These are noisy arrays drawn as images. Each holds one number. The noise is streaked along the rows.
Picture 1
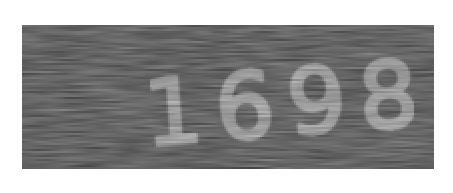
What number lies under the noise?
1698
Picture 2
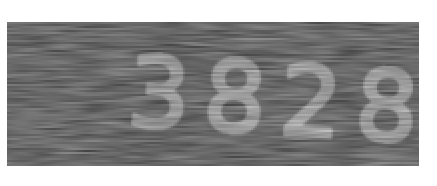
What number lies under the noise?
3828
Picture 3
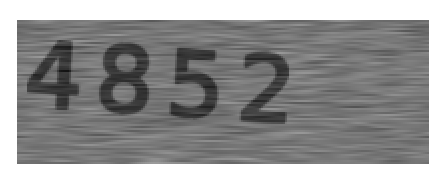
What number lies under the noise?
4852
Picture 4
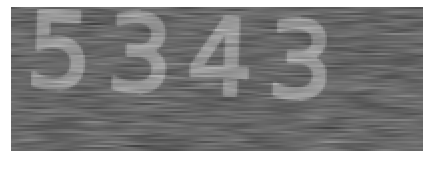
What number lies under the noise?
5343
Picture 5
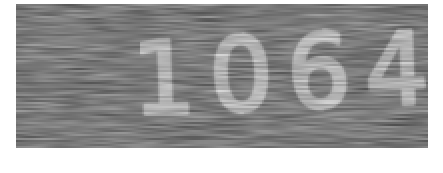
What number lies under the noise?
1064
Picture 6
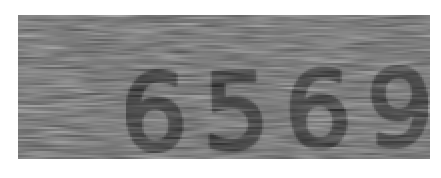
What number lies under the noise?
6569
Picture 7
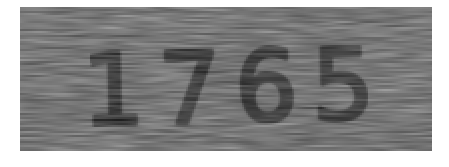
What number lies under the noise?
1765
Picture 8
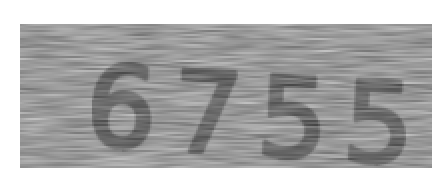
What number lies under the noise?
6755
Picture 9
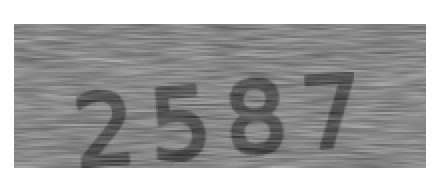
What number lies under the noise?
2587
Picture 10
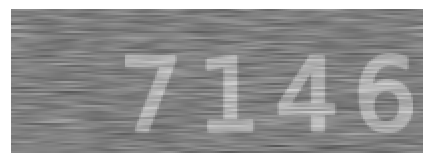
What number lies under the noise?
7146
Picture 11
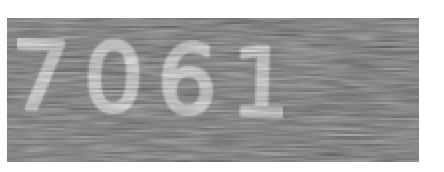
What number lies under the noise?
7061
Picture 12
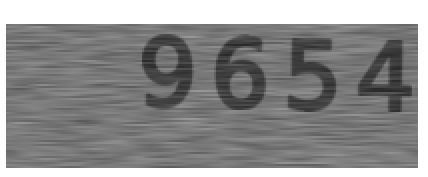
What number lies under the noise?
9654
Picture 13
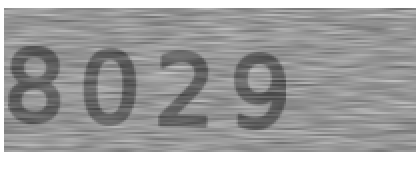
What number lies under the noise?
8029
